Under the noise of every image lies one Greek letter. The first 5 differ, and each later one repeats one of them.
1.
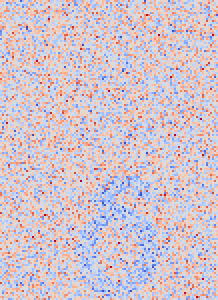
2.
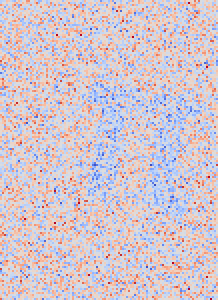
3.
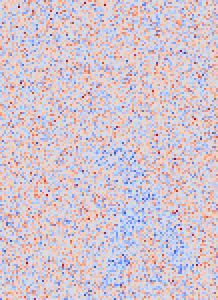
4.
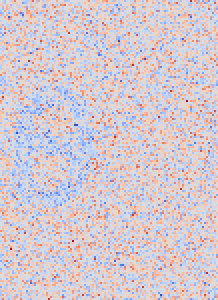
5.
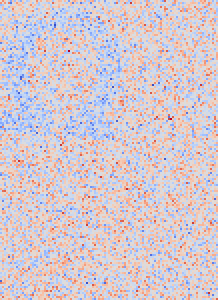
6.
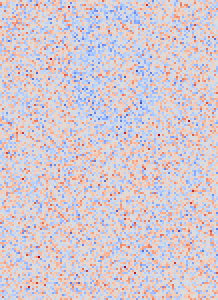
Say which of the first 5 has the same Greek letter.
1
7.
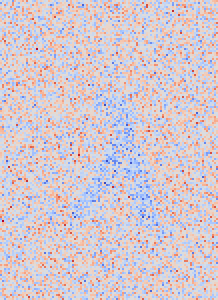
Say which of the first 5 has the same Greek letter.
3
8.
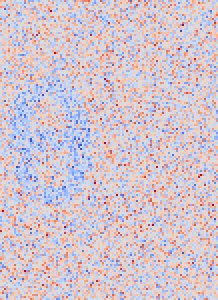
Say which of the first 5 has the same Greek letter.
4
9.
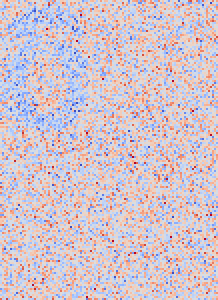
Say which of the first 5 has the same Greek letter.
1
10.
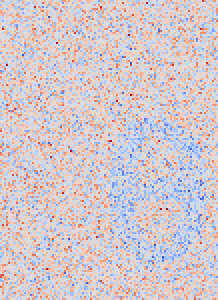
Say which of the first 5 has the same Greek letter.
4
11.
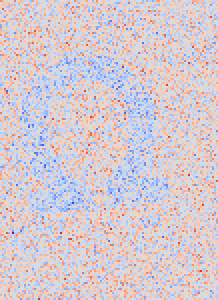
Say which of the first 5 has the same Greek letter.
5
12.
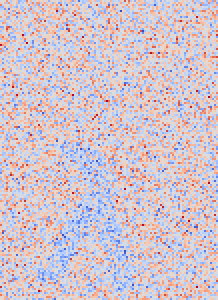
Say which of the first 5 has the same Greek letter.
3
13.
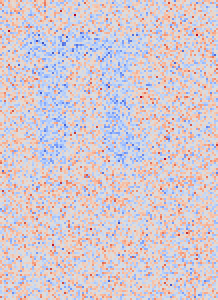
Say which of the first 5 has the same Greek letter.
2
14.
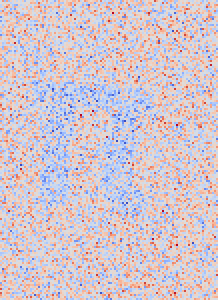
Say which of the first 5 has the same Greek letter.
2
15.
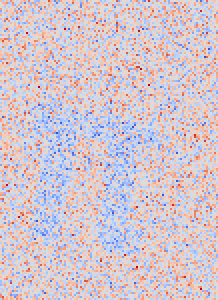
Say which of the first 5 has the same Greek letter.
2
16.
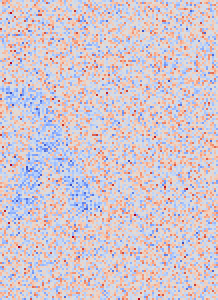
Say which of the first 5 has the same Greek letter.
3
